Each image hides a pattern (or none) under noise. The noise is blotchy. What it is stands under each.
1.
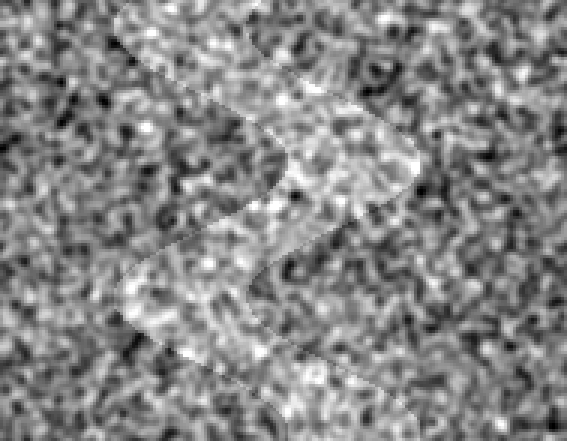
a wavy band
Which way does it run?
top to bottom
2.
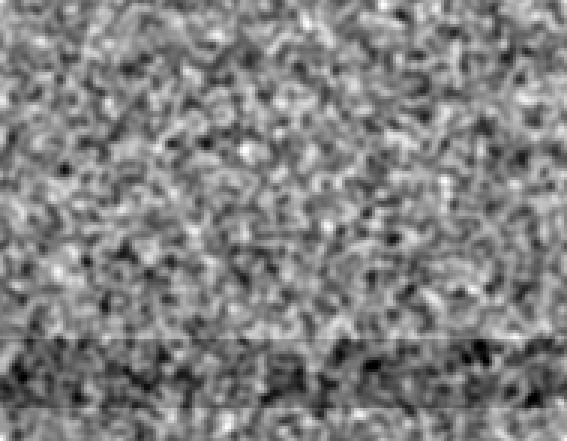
one horizontal stripe
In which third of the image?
bottom
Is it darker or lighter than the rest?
darker
